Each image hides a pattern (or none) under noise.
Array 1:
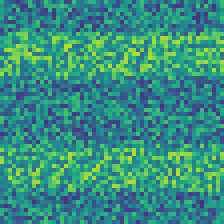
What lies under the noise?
horizontal stripes
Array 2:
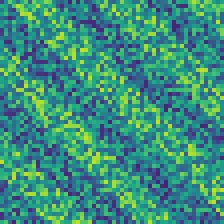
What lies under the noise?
diagonal stripes
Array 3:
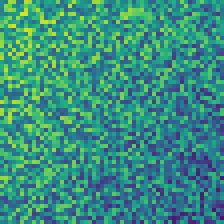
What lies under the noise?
a smooth slope
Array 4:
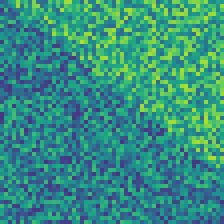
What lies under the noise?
a sharp edge
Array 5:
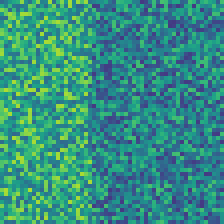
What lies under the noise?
a sharp edge
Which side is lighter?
left
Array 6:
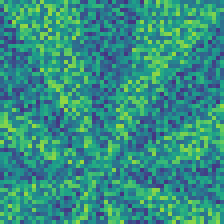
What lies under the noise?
spokes from one point
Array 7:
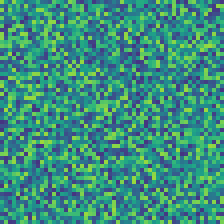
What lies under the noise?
only noise
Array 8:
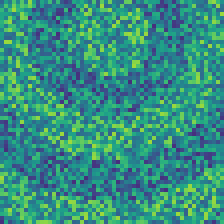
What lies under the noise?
rings round one point
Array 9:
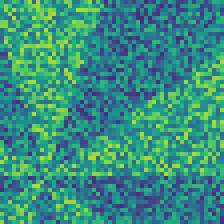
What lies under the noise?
spokes from one point
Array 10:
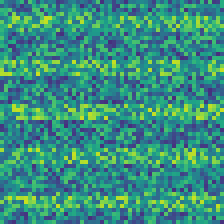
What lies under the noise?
horizontal stripes
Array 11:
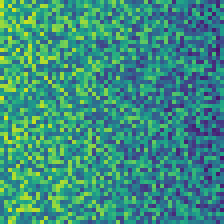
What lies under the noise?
a smooth slope
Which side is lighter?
left
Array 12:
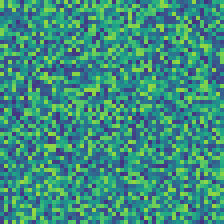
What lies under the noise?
only noise
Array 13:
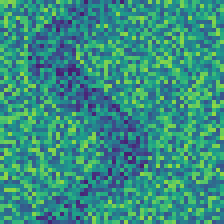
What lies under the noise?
a wavy band
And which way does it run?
top to bottom
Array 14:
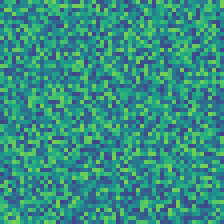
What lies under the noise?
only noise
